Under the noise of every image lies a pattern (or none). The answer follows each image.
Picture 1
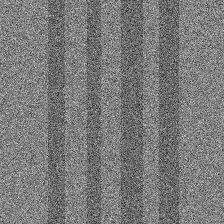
bands of columns
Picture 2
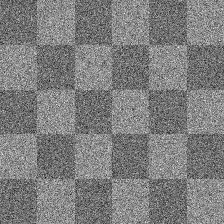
a checkerboard
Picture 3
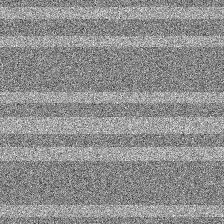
bands of rows
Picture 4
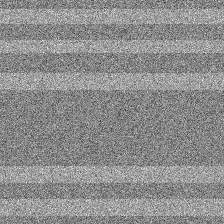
bands of rows
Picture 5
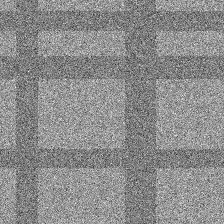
bands of rows crossing bands of columns
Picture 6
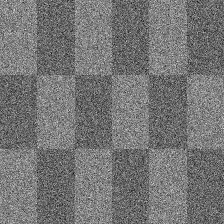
a checkerboard
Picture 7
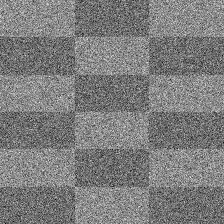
a checkerboard
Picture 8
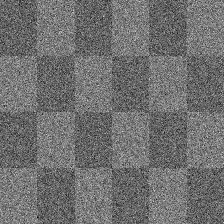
a checkerboard
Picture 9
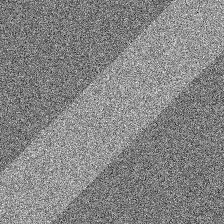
a diagonal band
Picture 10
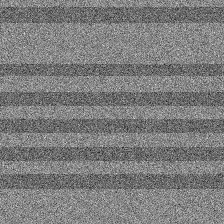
bands of rows
